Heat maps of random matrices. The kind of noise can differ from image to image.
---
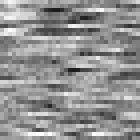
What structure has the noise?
streaked along the rows
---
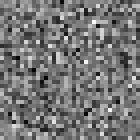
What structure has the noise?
independent entries
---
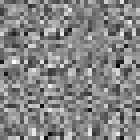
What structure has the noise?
low rank plus noise
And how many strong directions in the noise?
two
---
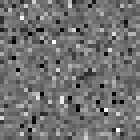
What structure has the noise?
heavy tails
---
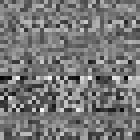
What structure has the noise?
rows of uneven size
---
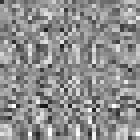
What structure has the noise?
low rank plus noise
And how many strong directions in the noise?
two
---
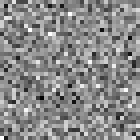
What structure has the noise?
independent entries
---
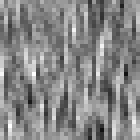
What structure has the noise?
streaked along the columns
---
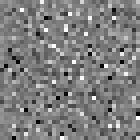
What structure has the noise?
heavy tails
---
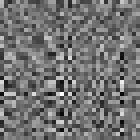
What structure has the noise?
low rank plus noise
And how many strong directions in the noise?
one
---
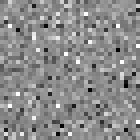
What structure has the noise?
heavy tails
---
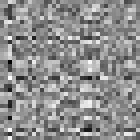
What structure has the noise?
low rank plus noise
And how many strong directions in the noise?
one
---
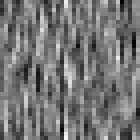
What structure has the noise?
streaked along the columns
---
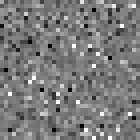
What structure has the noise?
heavy tails
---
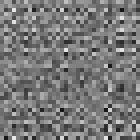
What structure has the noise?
low rank plus noise
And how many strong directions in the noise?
two
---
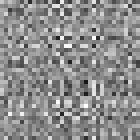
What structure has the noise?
low rank plus noise
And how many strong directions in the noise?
one
